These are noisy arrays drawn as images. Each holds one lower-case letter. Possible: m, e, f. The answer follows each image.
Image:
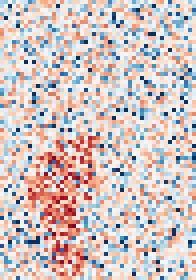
f
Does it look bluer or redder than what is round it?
redder
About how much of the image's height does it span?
half
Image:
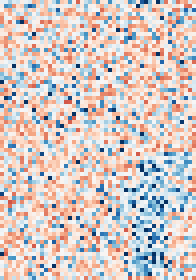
f
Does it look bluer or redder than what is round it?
bluer
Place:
bottom right
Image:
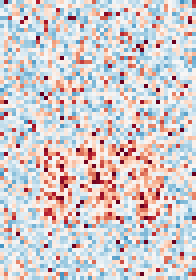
m
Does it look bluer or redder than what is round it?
redder
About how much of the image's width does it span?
two thirds
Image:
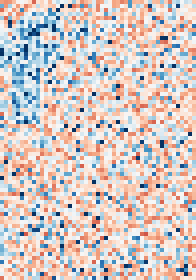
f
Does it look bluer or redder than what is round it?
bluer
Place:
top left
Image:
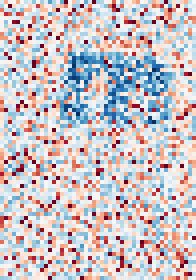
m
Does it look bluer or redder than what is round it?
bluer
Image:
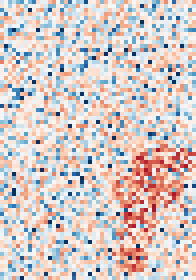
f
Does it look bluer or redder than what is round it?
redder
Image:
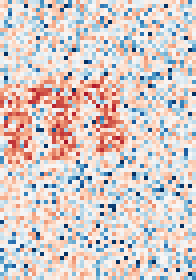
m
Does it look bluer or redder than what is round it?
redder
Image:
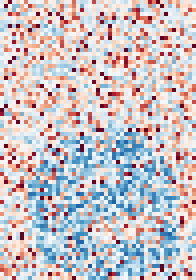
e
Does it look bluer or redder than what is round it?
bluer
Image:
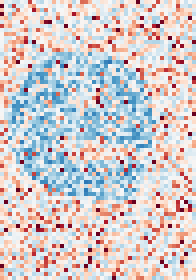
e
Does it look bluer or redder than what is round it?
bluer
